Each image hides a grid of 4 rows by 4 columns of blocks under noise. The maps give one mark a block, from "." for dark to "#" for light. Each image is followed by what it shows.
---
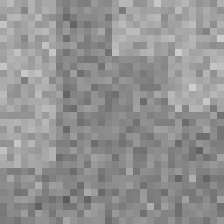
# . # #
# . . #
# . . .
. . . .
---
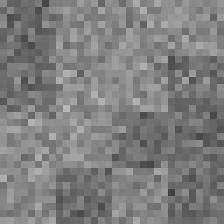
. # # #
. # # .
# # . .
# . # .
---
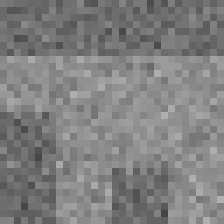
. . . .
# # # #
. # # #
. # . #
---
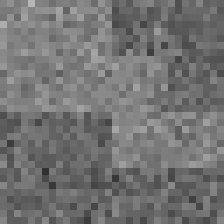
# # . .
# # # .
. . # #
. . . .
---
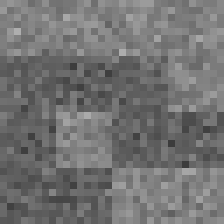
# # # #
. . . #
. # . .
. . # #
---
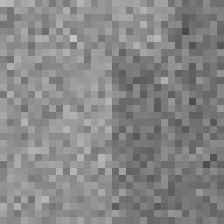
# # # .
# # . .
# # . .
# # . .
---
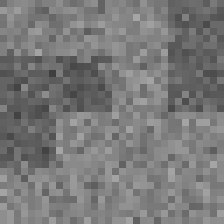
# # # .
. . # .
. # # #
# # # #
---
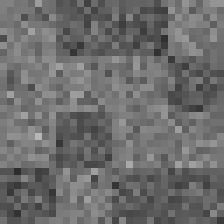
# . . #
# # # .
# . # #
. # . .
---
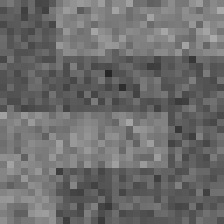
. # # #
. . . .
# # # .
# . . .
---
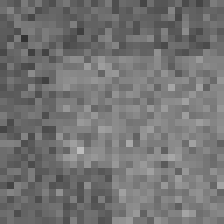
. . . .
. # # #
. # # #
. . # #
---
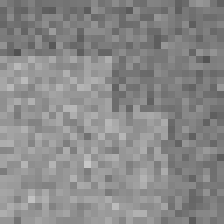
. . . .
# # . .
# # # .
# # # .
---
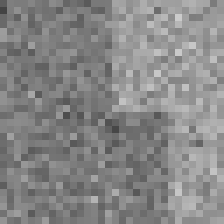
. . # #
. . # #
. . . #
. . . #
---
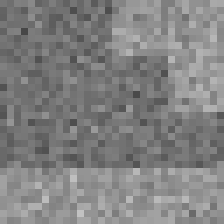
. . # #
. . . #
. . . .
# # # #
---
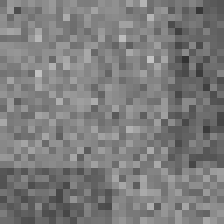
# # # .
# # # .
# # # .
. . # #
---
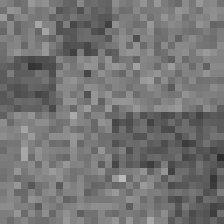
# . # #
. # # #
# # . .
# # # .
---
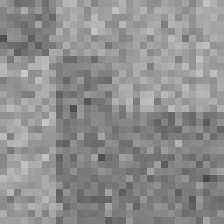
. # # #
# . # #
# . . .
# . . .
